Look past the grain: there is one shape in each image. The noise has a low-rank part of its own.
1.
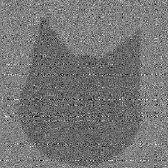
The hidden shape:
cat's head
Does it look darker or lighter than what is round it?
darker
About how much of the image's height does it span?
nearly all
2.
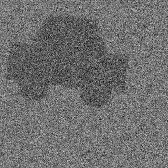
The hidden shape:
car
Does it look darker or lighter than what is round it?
darker
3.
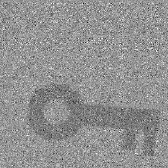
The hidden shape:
key
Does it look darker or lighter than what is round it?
darker
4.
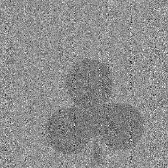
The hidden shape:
club
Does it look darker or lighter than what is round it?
darker
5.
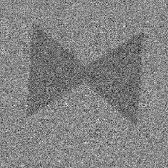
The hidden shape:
bow tie
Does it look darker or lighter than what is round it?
darker
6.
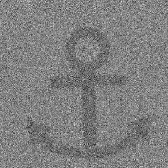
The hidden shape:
anchor
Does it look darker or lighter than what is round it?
darker
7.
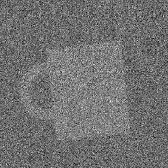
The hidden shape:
cup
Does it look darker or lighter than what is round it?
lighter
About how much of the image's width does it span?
two thirds
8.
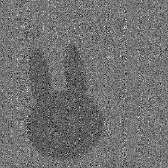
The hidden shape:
rabbit's head
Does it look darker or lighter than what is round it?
darker
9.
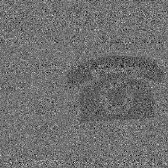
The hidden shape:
telephone
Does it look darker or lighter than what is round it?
darker
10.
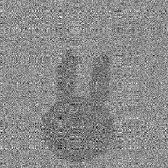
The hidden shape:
rabbit's head
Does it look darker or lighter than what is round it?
darker
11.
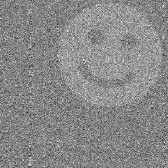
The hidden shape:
smiling face
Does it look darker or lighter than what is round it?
lighter
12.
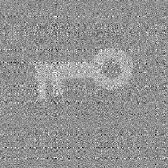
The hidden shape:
key
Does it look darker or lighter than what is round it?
lighter
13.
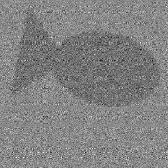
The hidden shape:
fish
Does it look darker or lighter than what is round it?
darker
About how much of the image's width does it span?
nearly all
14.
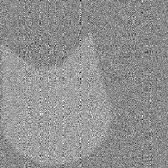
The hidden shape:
cat's head
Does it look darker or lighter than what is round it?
lighter
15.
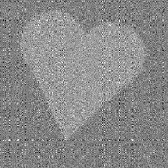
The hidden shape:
heart
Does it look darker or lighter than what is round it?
lighter
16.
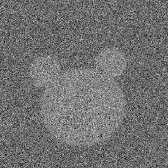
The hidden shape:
bear's head
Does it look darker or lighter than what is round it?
lighter
